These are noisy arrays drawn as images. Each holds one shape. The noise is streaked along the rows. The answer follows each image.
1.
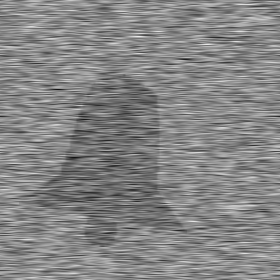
bell
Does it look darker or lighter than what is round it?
darker
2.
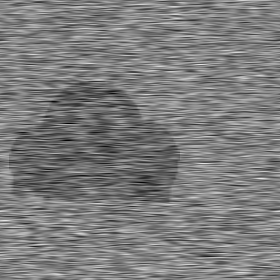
cloud
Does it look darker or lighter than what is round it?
darker
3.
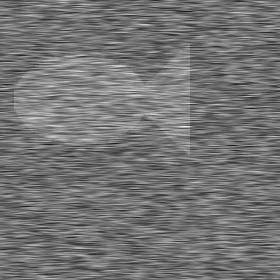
fish
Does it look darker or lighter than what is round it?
lighter
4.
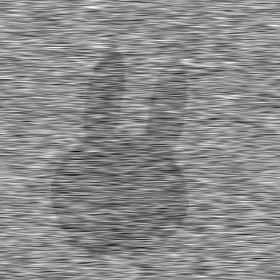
rabbit's head
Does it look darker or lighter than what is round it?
darker
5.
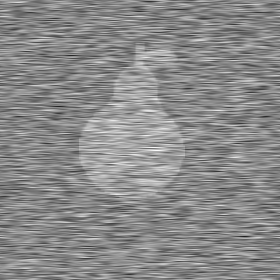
pear
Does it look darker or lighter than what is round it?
lighter
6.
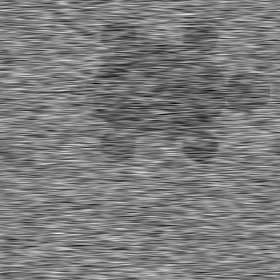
turtle
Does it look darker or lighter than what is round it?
darker
